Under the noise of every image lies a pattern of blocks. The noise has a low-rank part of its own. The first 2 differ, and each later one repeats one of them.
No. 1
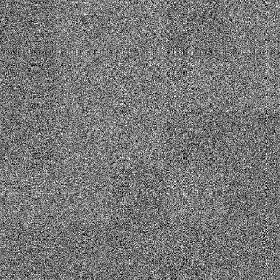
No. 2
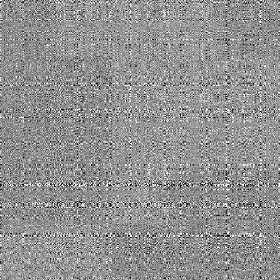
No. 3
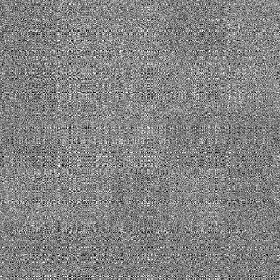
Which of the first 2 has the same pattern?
1
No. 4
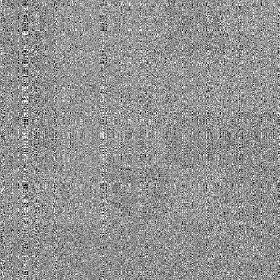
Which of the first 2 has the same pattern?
1
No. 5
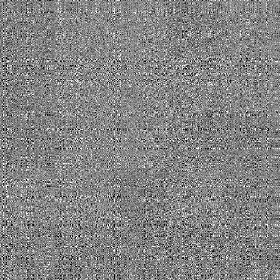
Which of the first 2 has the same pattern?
1
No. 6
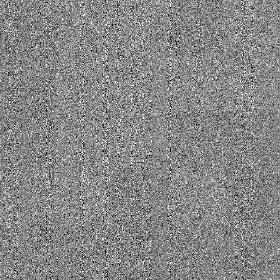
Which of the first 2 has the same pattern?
1
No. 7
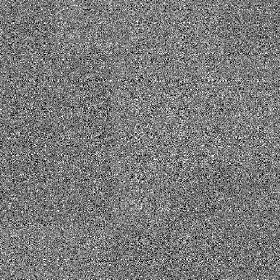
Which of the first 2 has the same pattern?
2
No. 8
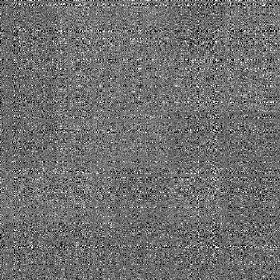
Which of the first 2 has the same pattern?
1
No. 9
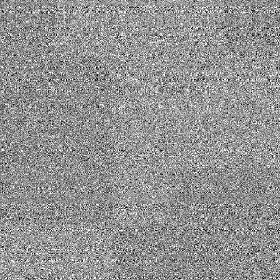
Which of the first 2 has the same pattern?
2
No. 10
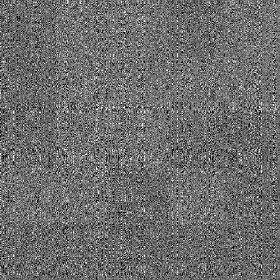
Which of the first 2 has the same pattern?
1
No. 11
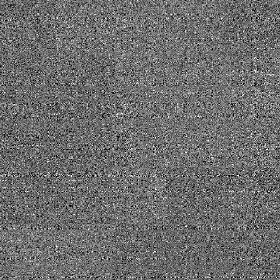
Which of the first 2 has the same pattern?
2
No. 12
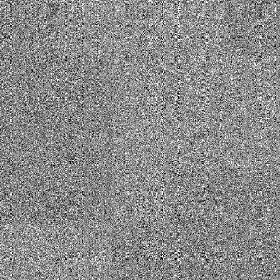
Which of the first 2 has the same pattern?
2
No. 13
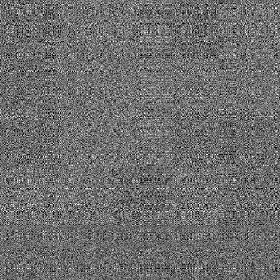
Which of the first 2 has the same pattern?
1
